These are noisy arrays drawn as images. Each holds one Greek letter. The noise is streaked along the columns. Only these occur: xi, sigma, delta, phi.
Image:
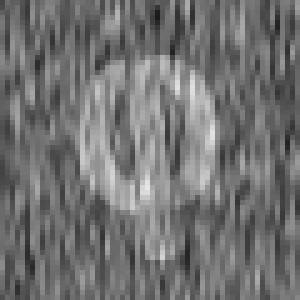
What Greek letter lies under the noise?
phi
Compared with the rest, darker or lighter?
lighter
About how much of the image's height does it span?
two thirds
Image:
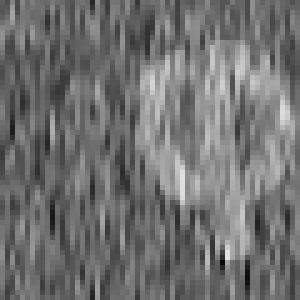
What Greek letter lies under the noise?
phi
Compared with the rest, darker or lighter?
lighter
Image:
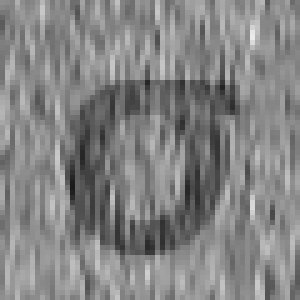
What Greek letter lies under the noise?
sigma
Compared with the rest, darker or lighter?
darker
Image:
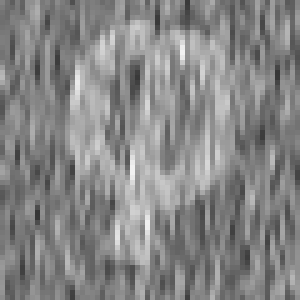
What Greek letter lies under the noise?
phi
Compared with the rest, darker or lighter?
lighter
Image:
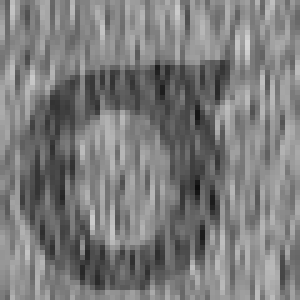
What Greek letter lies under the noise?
sigma
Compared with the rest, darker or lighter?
darker
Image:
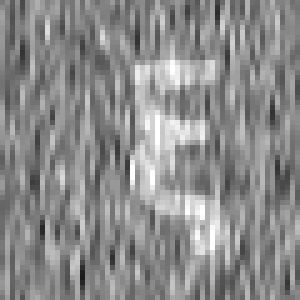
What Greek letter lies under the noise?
xi
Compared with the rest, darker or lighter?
lighter
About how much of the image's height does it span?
two thirds
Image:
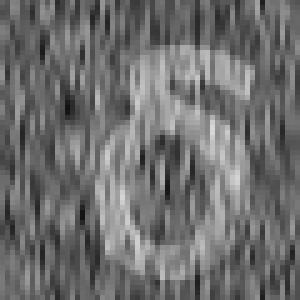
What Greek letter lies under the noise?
delta
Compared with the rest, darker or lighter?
lighter
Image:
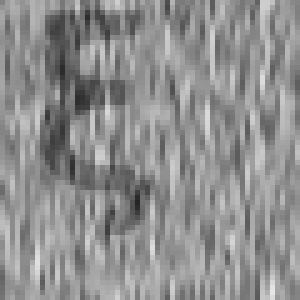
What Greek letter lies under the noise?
xi
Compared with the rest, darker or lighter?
darker
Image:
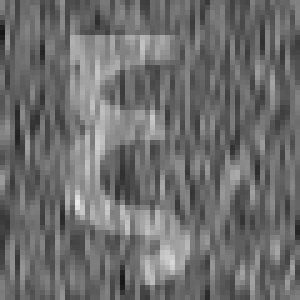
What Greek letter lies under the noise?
xi
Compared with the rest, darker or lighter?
lighter
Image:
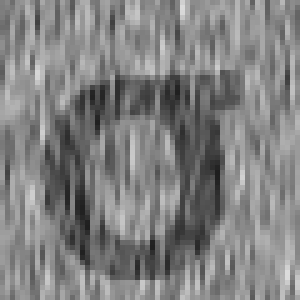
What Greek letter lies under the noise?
sigma
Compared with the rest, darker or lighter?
darker
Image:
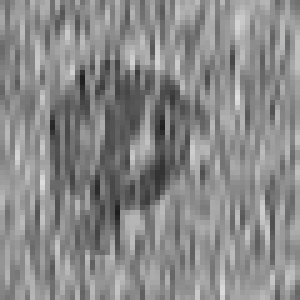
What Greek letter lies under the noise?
phi
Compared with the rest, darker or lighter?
darker
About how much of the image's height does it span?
two thirds
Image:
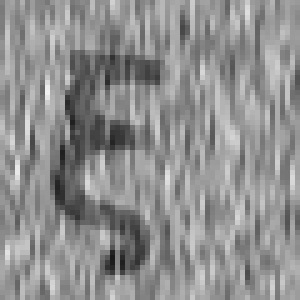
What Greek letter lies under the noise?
xi
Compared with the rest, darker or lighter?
darker
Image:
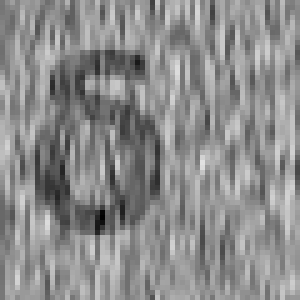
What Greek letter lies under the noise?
delta
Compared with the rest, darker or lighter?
darker
